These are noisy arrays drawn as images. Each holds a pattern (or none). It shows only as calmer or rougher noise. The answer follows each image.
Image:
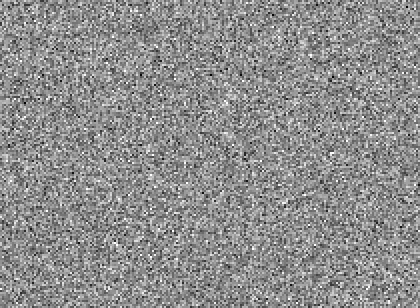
only noise
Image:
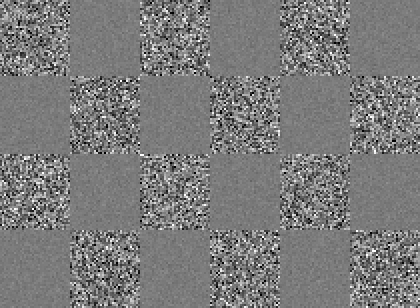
a checkerboard
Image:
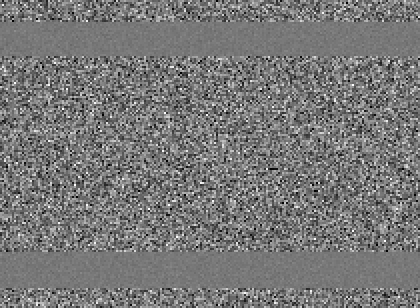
bands of rows
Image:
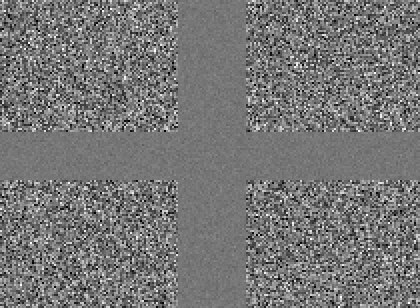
bands of rows crossing bands of columns
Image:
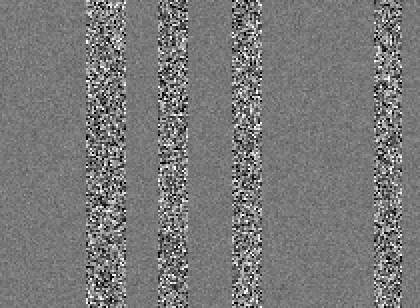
bands of columns
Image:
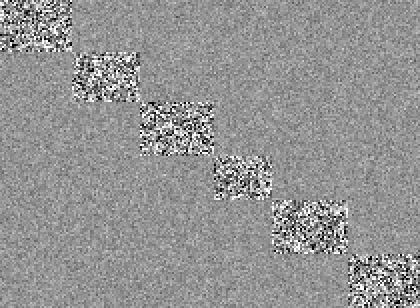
blocks along the diagonal
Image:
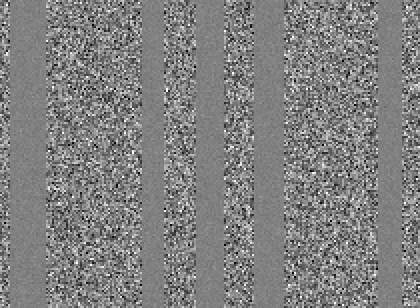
bands of columns
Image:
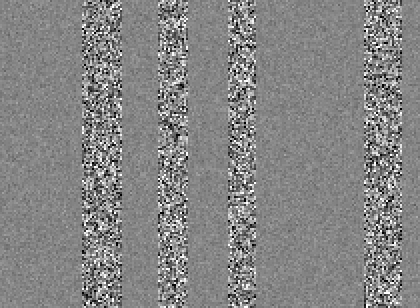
bands of columns
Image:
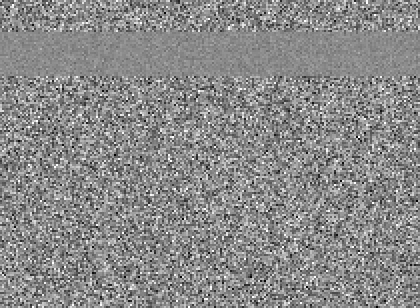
one band of rows
